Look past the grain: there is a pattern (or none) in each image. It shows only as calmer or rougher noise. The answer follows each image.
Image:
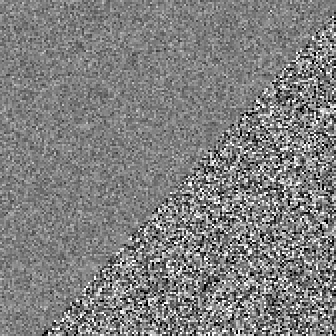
a sharp edge
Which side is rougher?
bottom right
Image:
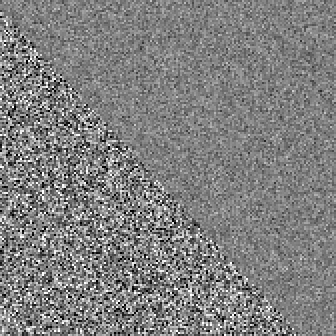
a sharp edge
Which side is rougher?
bottom left
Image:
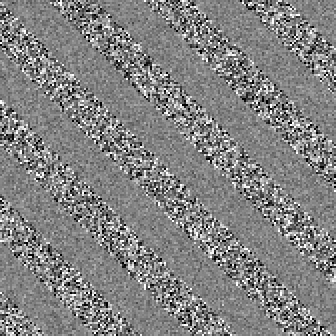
diagonal stripes
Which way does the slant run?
top left to bottom right
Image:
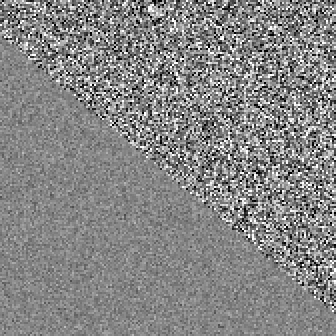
a sharp edge
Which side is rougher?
top right
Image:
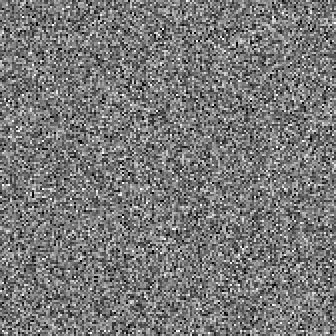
only noise
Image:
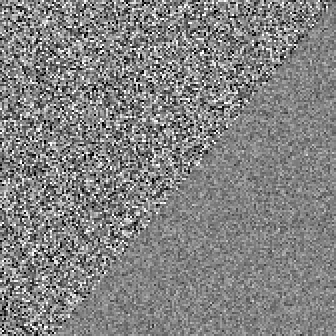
a sharp edge
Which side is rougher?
top left
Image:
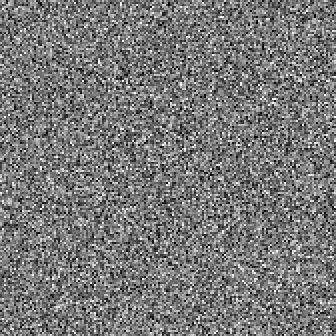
only noise
